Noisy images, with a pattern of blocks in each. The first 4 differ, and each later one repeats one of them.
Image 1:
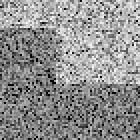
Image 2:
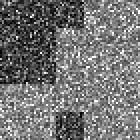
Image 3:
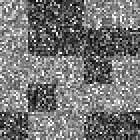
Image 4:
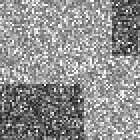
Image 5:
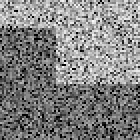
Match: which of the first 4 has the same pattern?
1
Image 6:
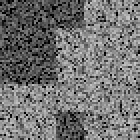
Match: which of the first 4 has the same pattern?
2
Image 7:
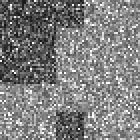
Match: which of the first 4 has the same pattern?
2
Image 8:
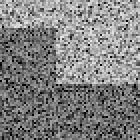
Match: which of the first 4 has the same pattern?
1
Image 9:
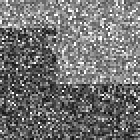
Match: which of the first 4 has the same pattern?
1
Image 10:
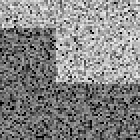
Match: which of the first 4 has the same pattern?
1
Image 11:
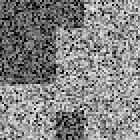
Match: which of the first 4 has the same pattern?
2
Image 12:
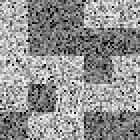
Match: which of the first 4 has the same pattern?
3
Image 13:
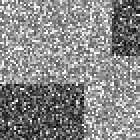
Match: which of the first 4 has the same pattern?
4
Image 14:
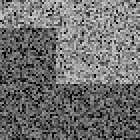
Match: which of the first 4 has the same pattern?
1
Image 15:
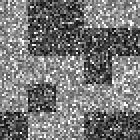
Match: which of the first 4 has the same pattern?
3
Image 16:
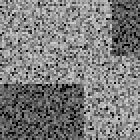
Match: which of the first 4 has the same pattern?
4
